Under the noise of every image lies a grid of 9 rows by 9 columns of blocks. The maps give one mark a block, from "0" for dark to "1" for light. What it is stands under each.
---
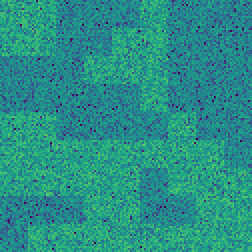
1 1 0 0 0 1 0 0 0
1 1 0 0 1 1 0 0 0
0 0 0 1 1 1 0 0 0
0 0 0 0 0 1 0 0 0
1 1 0 0 0 0 1 0 0
1 1 1 1 1 1 1 1 0
1 1 1 1 1 0 1 1 1
0 0 0 1 1 0 0 1 1
0 1 1 1 1 1 1 1 1
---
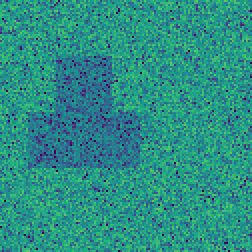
1 1 1 1 1 1 1 1 1
1 1 1 1 1 1 1 1 1
1 1 0 0 1 1 1 1 1
1 1 0 0 1 1 1 1 1
1 0 0 0 0 1 1 1 1
1 0 0 0 0 1 1 1 1
1 1 1 1 1 1 1 1 1
1 1 1 1 1 1 1 1 1
1 1 1 1 1 1 1 1 1
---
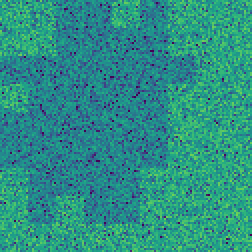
1 1 0 0 1 0 1 1 1
1 1 0 0 0 0 1 1 1
0 0 0 0 0 0 0 1 1
1 0 0 0 0 0 1 1 1
0 0 0 0 0 0 1 1 1
0 0 0 0 0 0 1 1 1
1 0 0 0 0 1 1 1 1
1 0 1 0 0 1 1 1 1
1 1 1 1 1 1 1 1 1
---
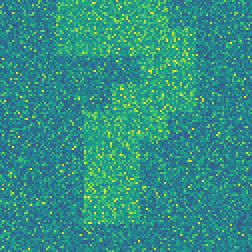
0 0 1 1 1 1 0 0 0
0 0 1 1 1 1 1 0 0
0 0 0 0 0 1 1 0 0
0 0 0 0 1 1 1 0 0
0 0 0 1 1 1 0 0 0
0 0 0 1 1 0 0 0 0
0 0 0 1 1 0 0 0 0
0 0 0 1 1 0 0 0 0
0 0 0 0 0 0 0 0 0
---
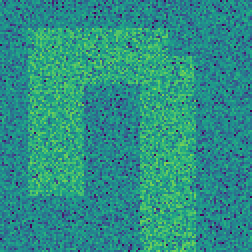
0 0 0 0 0 0 0 0 0
0 1 1 1 1 1 0 0 0
0 1 1 1 1 1 1 0 0
0 1 1 0 0 1 1 0 0
0 1 1 0 0 1 1 0 0
0 1 1 0 0 1 1 0 0
0 1 1 0 0 1 1 0 0
0 0 0 0 0 1 1 0 0
0 0 0 0 0 1 1 0 0
